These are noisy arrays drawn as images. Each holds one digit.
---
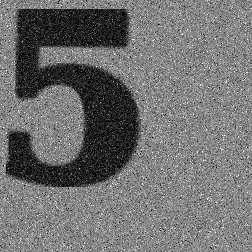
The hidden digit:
5
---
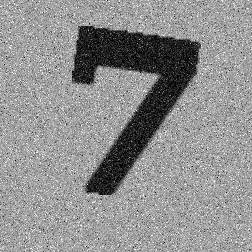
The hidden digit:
7
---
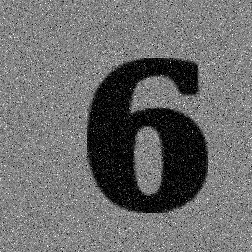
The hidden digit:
6
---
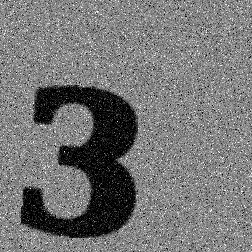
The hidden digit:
3
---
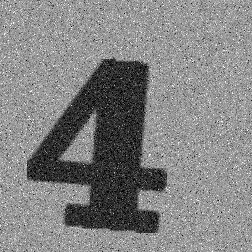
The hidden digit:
4
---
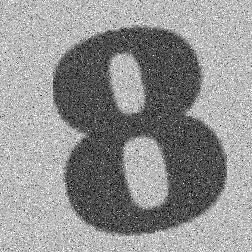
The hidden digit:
8
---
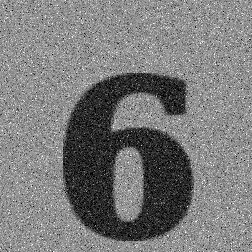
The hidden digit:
6
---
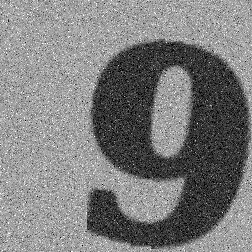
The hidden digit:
9
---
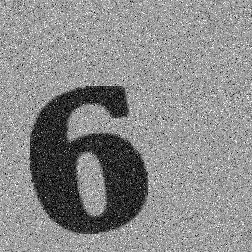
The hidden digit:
6
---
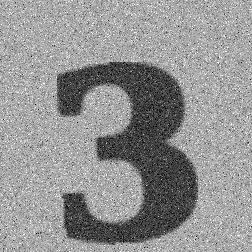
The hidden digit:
3
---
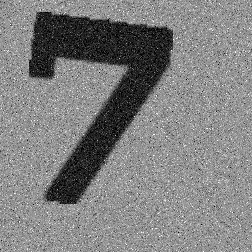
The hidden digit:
7
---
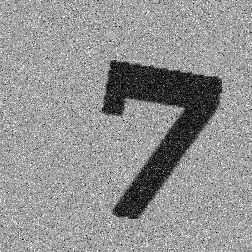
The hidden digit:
7
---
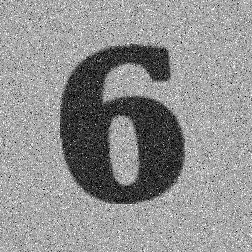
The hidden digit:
6
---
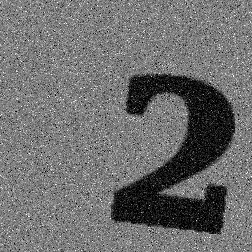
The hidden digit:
2
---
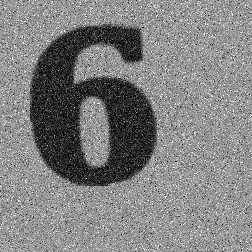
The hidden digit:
6
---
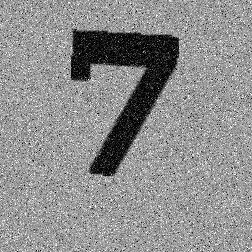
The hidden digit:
7
